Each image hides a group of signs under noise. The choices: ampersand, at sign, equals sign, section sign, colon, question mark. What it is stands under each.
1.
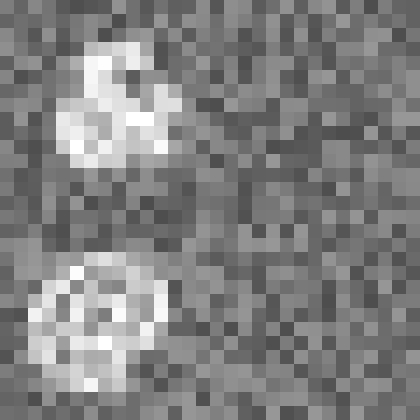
top left: light ampersand; bottom left: light at sign
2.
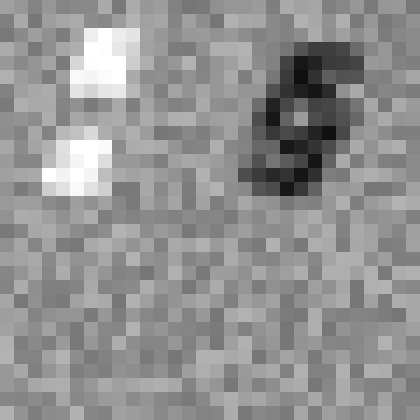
top left: light colon; top right: dark section sign
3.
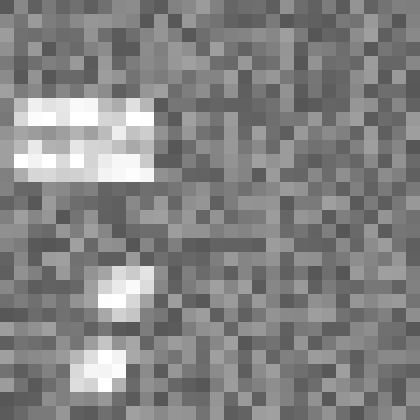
top left: light equals sign; bottom left: light colon
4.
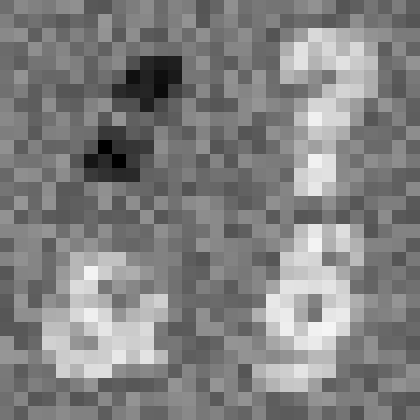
top left: dark colon; top right: light question mark; bottom left: light ampersand; bottom right: light section sign
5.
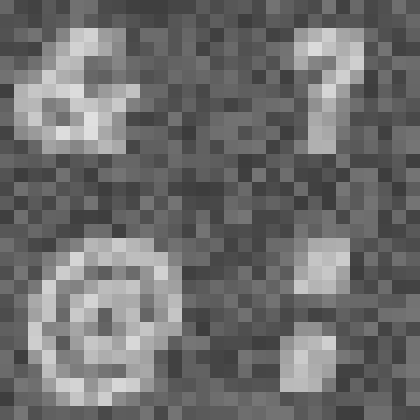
top left: light ampersand; top right: light question mark; bottom left: light at sign; bottom right: light colon
